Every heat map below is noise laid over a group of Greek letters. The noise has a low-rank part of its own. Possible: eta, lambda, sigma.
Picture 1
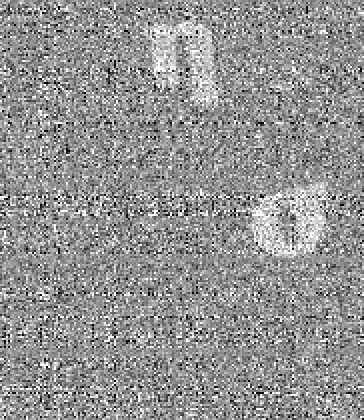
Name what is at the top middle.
eta
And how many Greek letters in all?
2
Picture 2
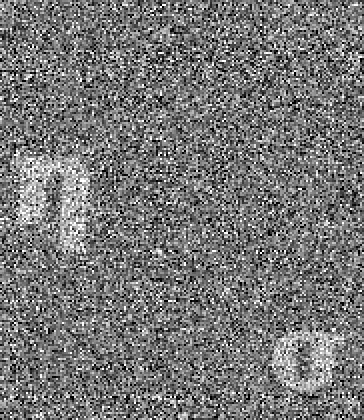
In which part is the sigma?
bottom right
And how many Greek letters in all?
2
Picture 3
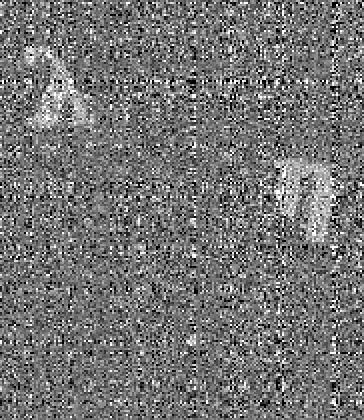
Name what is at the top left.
lambda
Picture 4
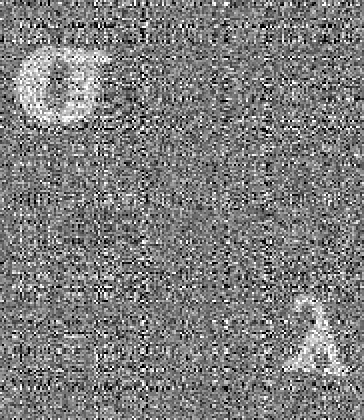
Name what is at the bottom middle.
nothing
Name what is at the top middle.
nothing
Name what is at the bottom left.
nothing
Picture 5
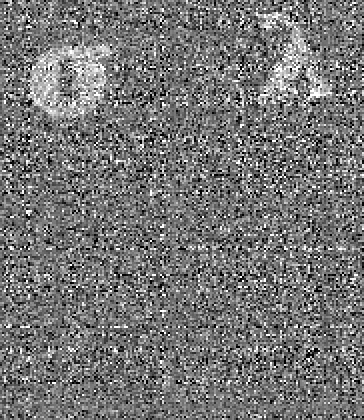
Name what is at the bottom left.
nothing
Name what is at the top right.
lambda
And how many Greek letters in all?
2
